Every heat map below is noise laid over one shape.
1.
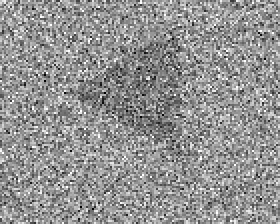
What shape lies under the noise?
triangle
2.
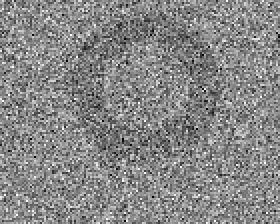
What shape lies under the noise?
ring
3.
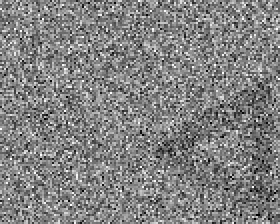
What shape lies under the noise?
triangle frame
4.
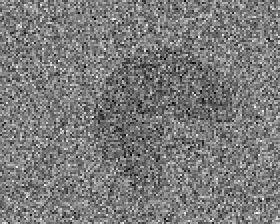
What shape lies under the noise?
disc with a wedge cut out
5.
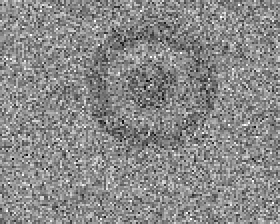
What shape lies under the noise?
bullseye
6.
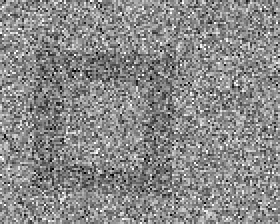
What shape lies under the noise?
square frame
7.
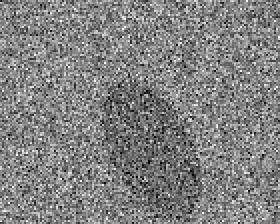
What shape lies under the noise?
ellipse
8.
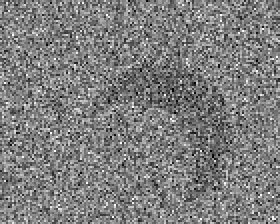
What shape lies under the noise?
crescent
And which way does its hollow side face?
down and left
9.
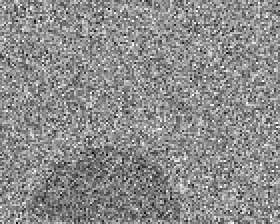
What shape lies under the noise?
half disc
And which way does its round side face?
up
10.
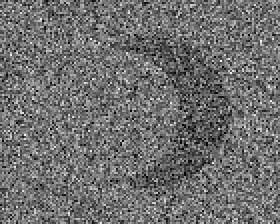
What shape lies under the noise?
crescent
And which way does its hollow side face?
left
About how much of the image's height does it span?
two thirds
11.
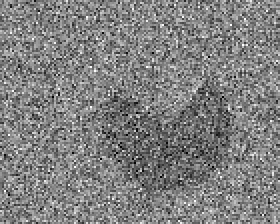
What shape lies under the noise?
disc with a wedge cut out
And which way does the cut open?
up
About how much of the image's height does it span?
half
